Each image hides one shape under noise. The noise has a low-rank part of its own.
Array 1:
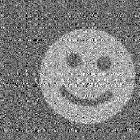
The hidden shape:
smiling face
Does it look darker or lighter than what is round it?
lighter
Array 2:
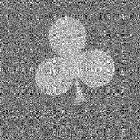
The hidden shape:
club
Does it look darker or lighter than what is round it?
lighter
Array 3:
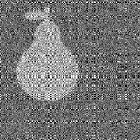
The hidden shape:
pear
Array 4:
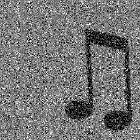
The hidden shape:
pair of musical notes
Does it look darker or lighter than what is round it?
darker
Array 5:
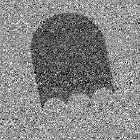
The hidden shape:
ghost
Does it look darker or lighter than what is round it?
darker
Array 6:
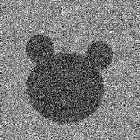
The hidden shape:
bear's head
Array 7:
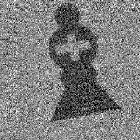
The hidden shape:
chess bishop
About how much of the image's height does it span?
nearly all
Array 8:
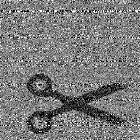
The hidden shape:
pair of scissors
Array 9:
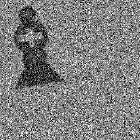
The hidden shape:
chess bishop
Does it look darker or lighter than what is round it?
darker
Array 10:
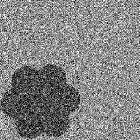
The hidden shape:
flower
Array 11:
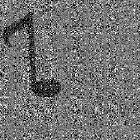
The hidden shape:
musical note
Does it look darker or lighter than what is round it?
darker
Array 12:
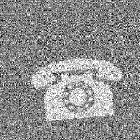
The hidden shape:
telephone
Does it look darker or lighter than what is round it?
lighter
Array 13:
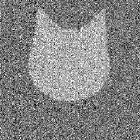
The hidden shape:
cat's head
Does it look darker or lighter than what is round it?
lighter
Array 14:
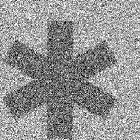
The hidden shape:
asterisk
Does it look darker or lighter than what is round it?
darker
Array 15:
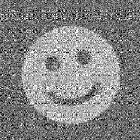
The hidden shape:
smiling face
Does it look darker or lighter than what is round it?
lighter
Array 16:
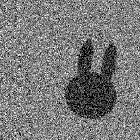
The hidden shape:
rabbit's head
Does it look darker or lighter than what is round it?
darker
